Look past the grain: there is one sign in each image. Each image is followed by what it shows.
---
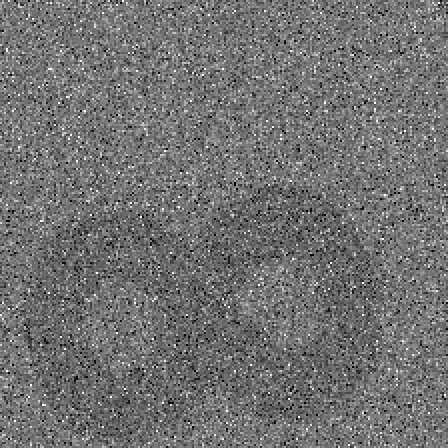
infinity sign
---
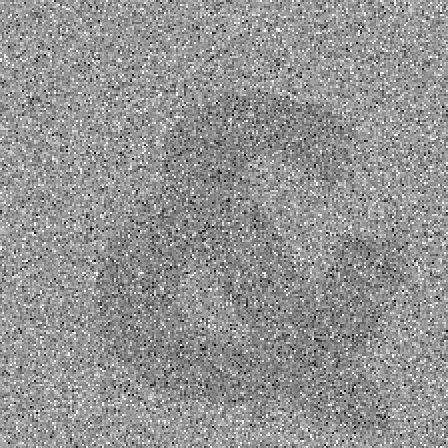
ampersand
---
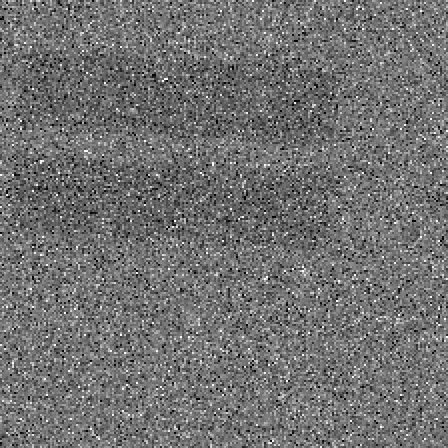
equals sign
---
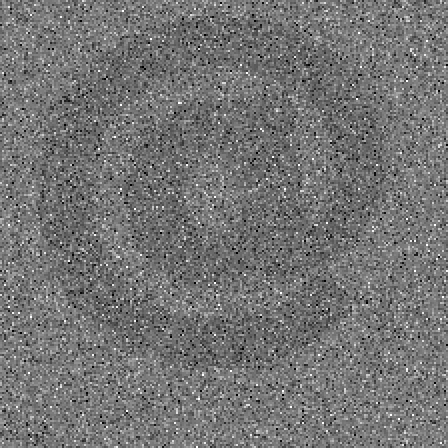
at sign
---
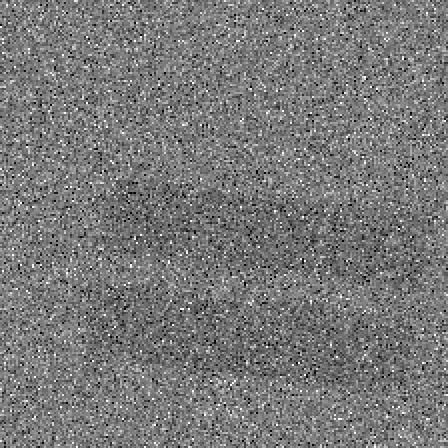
equals sign
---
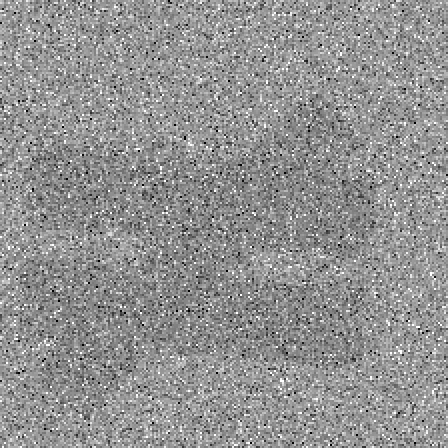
not-equal sign
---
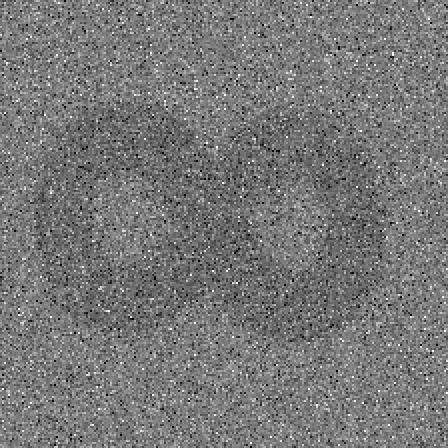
infinity sign
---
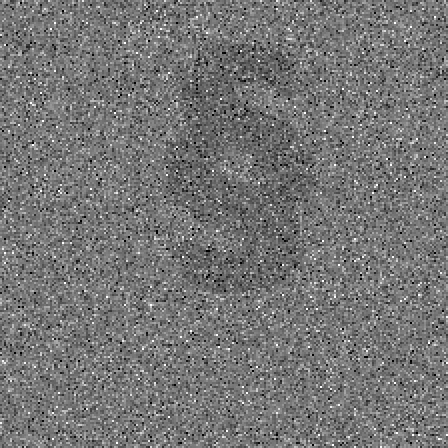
section sign
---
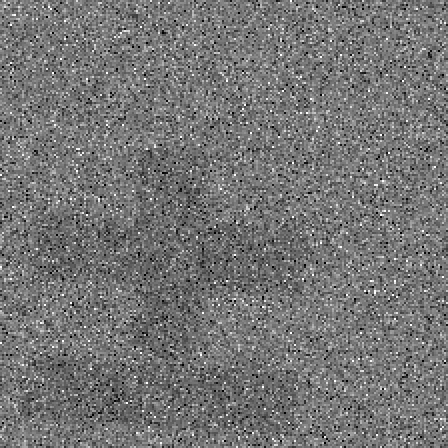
plus-minus sign
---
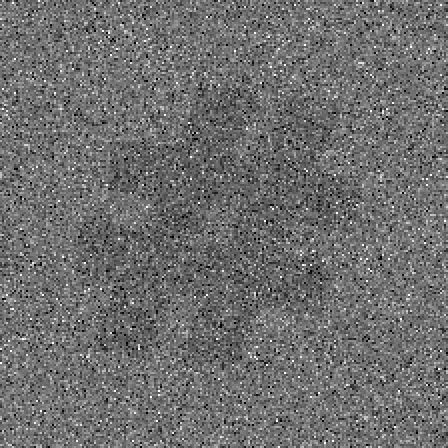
hash sign
